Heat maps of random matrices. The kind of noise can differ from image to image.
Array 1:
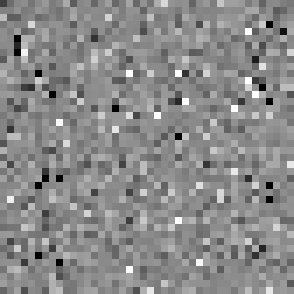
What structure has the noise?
heavy tails
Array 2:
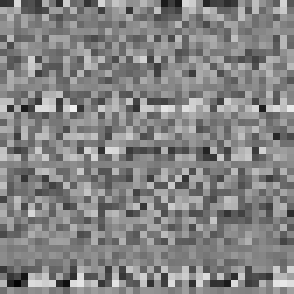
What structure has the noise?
rows of uneven size
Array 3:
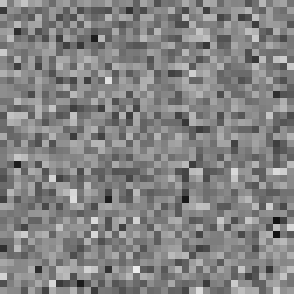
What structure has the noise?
low rank plus noise
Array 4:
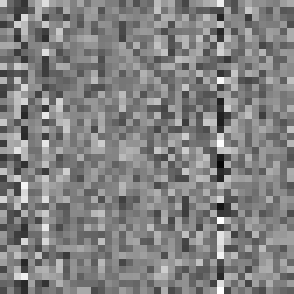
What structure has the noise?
columns of uneven size
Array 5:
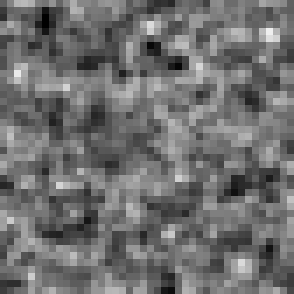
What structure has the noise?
blotchy
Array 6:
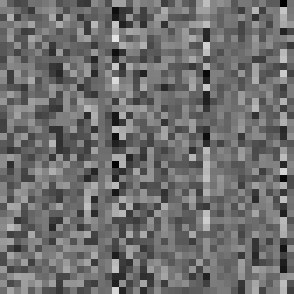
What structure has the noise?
columns of uneven size
